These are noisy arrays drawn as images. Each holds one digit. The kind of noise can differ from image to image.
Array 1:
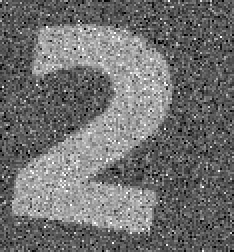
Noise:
heavy tails
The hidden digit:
2
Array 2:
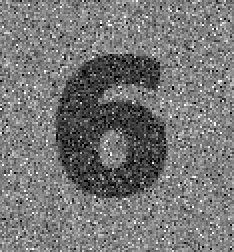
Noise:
heavy tails
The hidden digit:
6
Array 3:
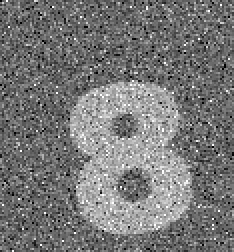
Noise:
heavy tails
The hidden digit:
8
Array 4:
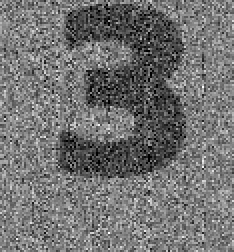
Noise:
columns of uneven size
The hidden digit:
3
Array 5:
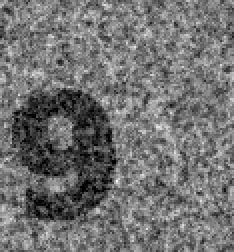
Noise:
blotchy
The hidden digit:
9
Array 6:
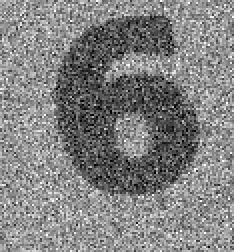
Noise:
independent entries
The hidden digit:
6
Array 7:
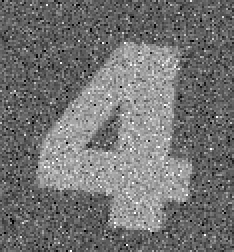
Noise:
heavy tails
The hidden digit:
4
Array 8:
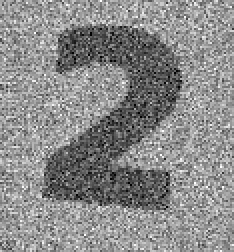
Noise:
low rank plus noise
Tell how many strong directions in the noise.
one
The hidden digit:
2
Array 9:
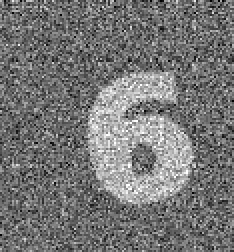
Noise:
low rank plus noise
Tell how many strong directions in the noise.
one
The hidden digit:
6
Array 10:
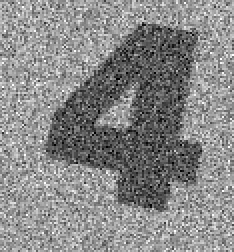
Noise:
independent entries
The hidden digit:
4
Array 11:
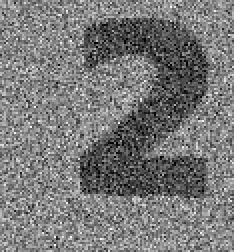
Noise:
independent entries
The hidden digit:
2
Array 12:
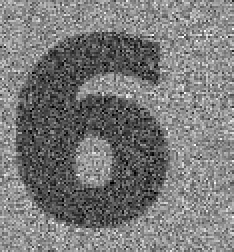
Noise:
low rank plus noise
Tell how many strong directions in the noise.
three or four
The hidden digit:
6
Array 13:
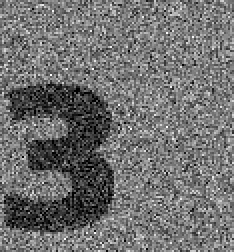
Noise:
independent entries
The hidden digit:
3
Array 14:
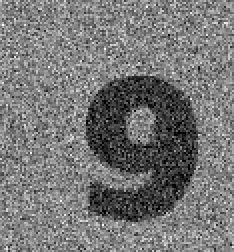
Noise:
independent entries
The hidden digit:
9
